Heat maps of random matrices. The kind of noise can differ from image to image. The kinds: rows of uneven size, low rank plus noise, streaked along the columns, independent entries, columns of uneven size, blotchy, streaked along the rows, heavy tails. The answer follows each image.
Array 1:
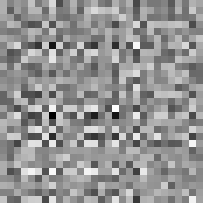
low rank plus noise
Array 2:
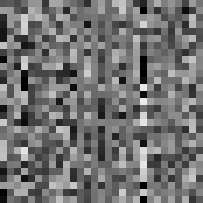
columns of uneven size
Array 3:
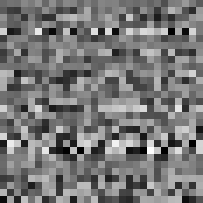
rows of uneven size
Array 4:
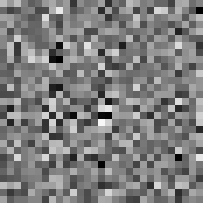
low rank plus noise
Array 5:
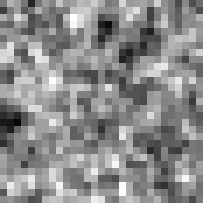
blotchy
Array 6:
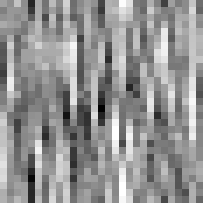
streaked along the columns
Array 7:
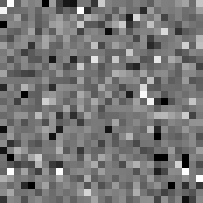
heavy tails
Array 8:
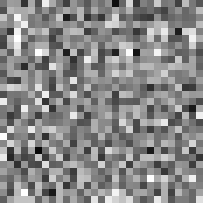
low rank plus noise
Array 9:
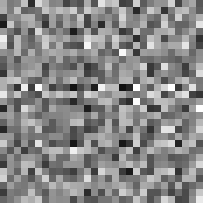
low rank plus noise
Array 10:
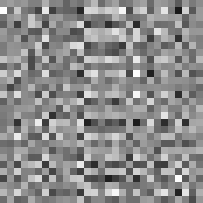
low rank plus noise
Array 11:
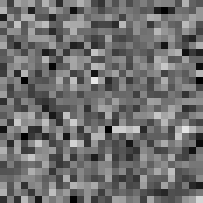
low rank plus noise
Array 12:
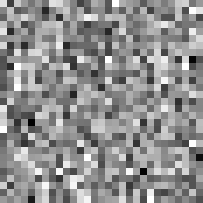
low rank plus noise
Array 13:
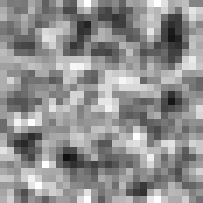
blotchy
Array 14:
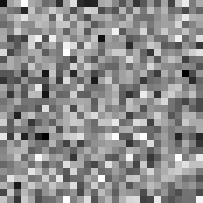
low rank plus noise
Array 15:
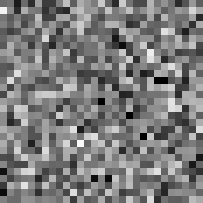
independent entries
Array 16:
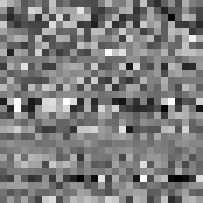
rows of uneven size
